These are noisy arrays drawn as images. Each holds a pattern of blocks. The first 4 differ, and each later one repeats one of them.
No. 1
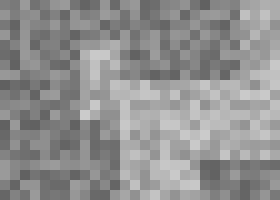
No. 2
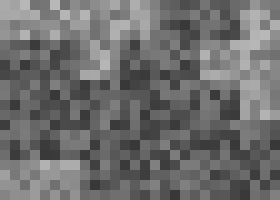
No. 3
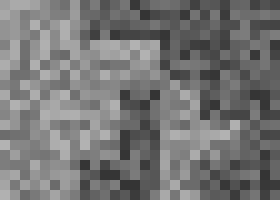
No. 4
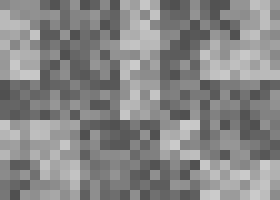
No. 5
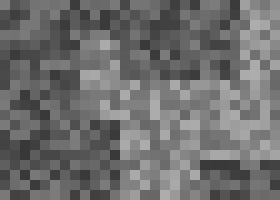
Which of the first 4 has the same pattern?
1
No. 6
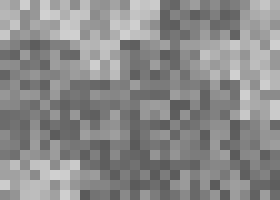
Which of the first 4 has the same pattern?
2
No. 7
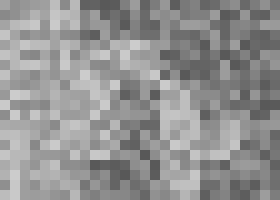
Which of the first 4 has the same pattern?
3
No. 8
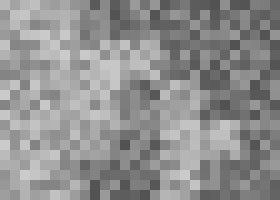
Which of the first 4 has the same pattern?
3
